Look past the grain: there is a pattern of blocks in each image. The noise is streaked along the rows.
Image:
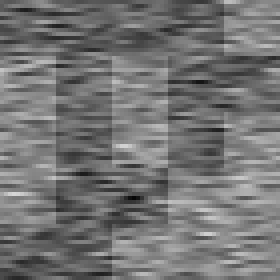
no symmetry
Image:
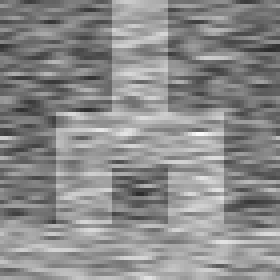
left and right mirror each other
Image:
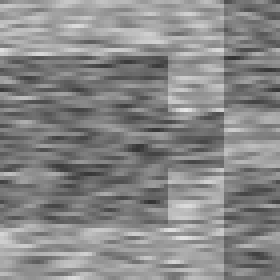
top and bottom mirror each other
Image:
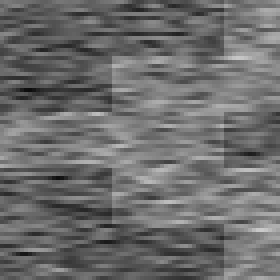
top and bottom mirror each other
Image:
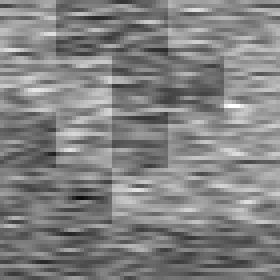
no symmetry
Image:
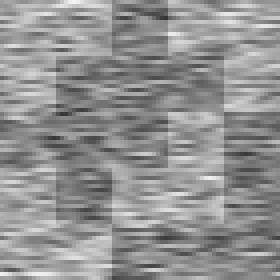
mirrored about the diagonal from the top left
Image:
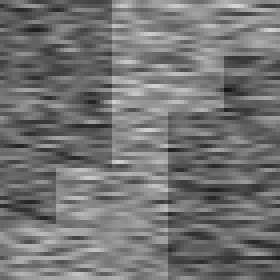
the same after a half turn
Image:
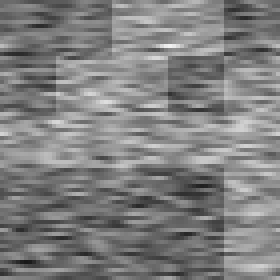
no symmetry
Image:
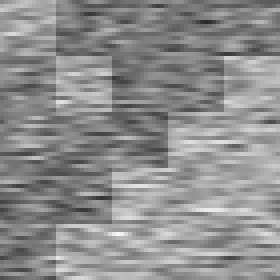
mirrored about the diagonal from the top left
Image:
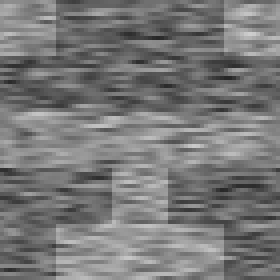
left and right mirror each other
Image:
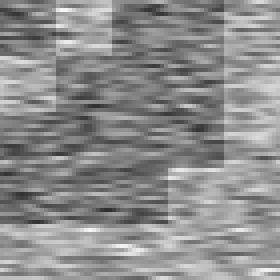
mirrored about the diagonal from the top left
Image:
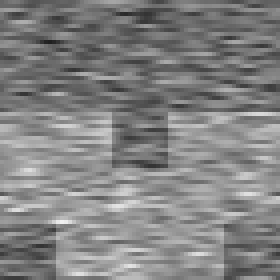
left and right mirror each other
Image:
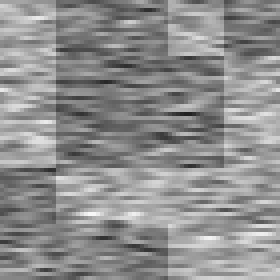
no symmetry
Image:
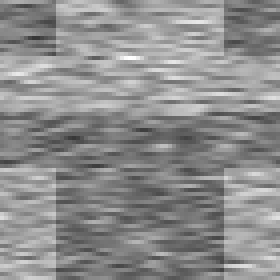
left and right mirror each other
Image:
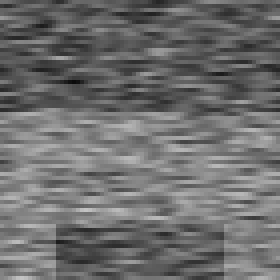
left and right mirror each other
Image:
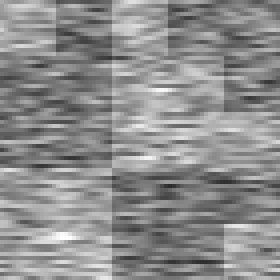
mirrored about the diagonal from the bottom left
